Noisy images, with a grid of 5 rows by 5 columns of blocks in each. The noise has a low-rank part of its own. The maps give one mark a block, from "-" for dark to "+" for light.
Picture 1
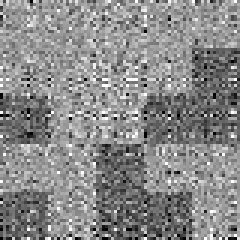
+++++
++++-
-++--
++-++
-+--+
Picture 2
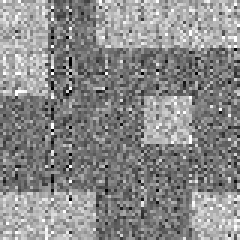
+-+++
+----
---+-
-----
++--+
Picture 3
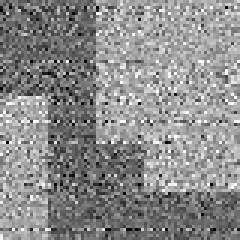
--+++
--+++
+-+++
+--++
+----
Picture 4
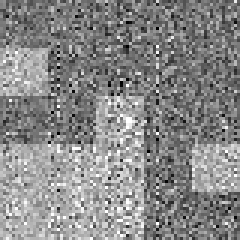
-----
+----
--+--
+++-+
+++--
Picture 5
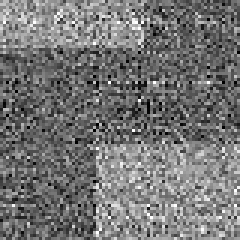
+++--
-----
-----
--+++
--+++
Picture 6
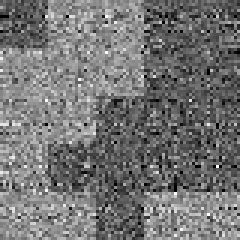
-++--
+++--
++---
+----
++-++
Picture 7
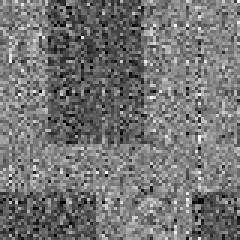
+--++
+--++
+--++
+++++
--++-
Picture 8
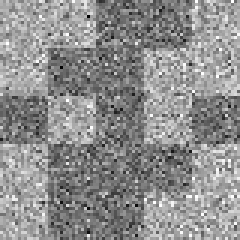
++--+
+--++
-+-+-
+---+
+--++
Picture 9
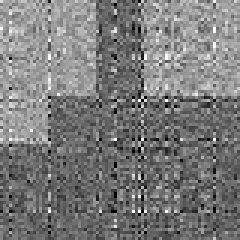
++-++
++-++
+----
-----
-----
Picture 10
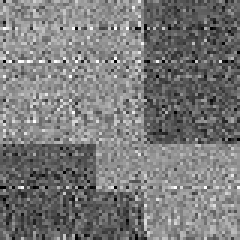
+++--
+++--
+++--
--+++
---++
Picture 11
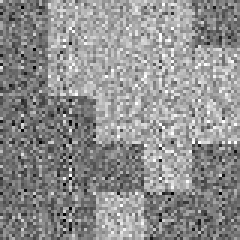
-+++-
-++++
--+++
---+-
--+--
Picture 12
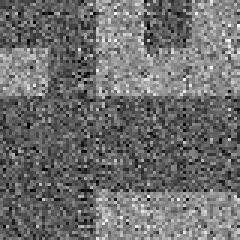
--+-+
+-+++
-----
-----
--+++
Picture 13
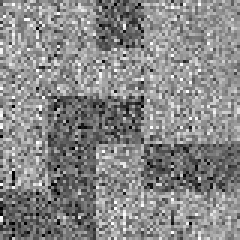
++-++
+++++
+--++
+-+--
--+++
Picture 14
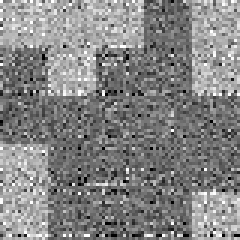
+++-+
-+--+
-----
+----
+---+
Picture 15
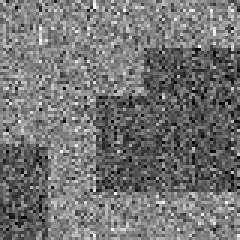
+++++
+++--
++---
-+---
-++++
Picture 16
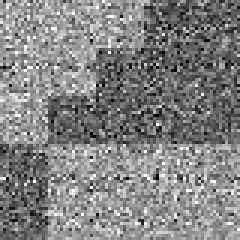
+++--
++---
+----
-++++
-++++
